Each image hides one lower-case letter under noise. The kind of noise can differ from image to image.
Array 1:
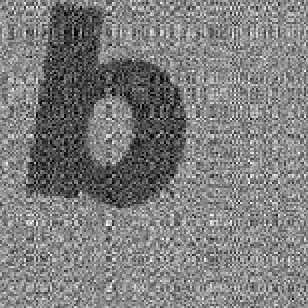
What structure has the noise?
low rank plus noise
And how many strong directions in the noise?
one
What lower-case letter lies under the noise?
b
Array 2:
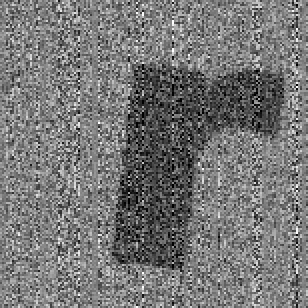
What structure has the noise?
columns of uneven size
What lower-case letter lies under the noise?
r
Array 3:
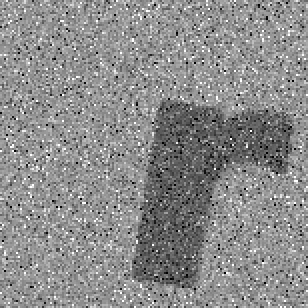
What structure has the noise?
heavy tails
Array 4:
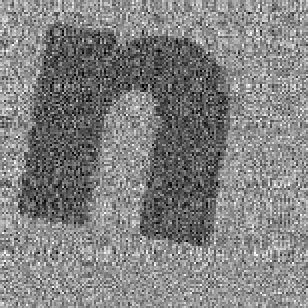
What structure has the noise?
low rank plus noise
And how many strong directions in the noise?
three or four
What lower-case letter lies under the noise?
n
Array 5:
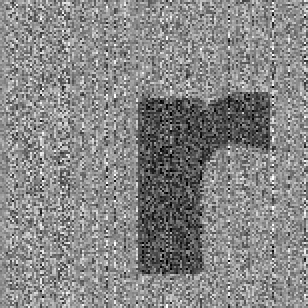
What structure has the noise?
columns of uneven size
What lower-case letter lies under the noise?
r
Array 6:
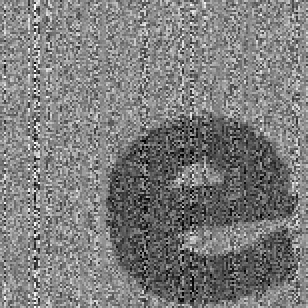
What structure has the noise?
columns of uneven size
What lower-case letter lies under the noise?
e
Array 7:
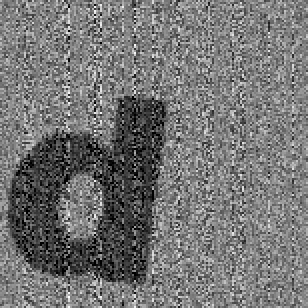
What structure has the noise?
columns of uneven size
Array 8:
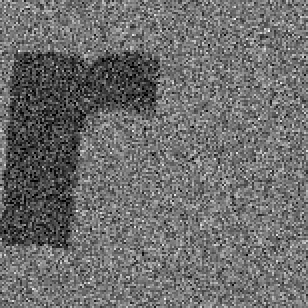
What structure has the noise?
independent entries
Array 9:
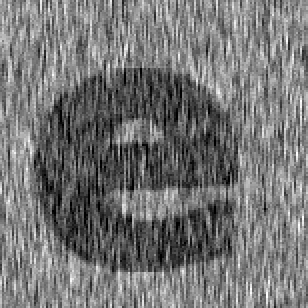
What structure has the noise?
streaked along the columns
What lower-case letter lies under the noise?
e
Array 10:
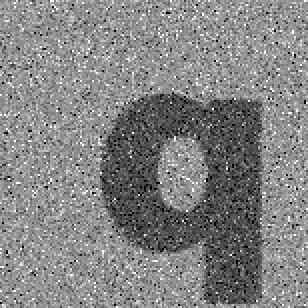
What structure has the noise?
heavy tails
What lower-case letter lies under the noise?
q
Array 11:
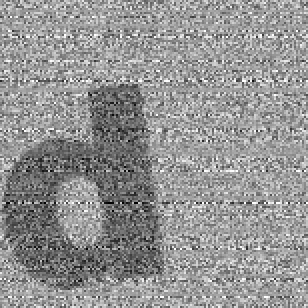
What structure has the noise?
rows of uneven size
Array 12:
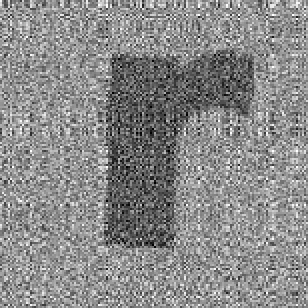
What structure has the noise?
low rank plus noise
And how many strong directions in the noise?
one
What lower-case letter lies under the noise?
r
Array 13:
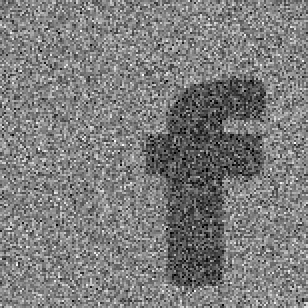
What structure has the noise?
independent entries
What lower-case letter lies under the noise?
f
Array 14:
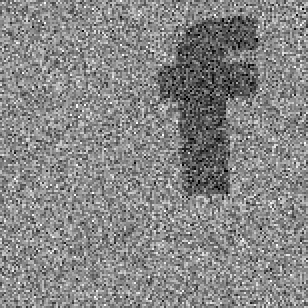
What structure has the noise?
independent entries
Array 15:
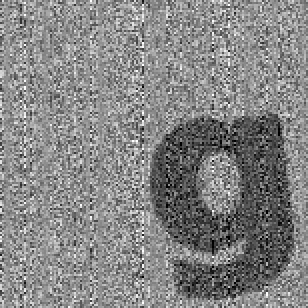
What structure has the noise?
columns of uneven size
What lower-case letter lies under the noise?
g
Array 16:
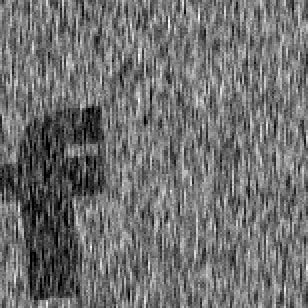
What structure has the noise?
streaked along the columns
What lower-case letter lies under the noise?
f
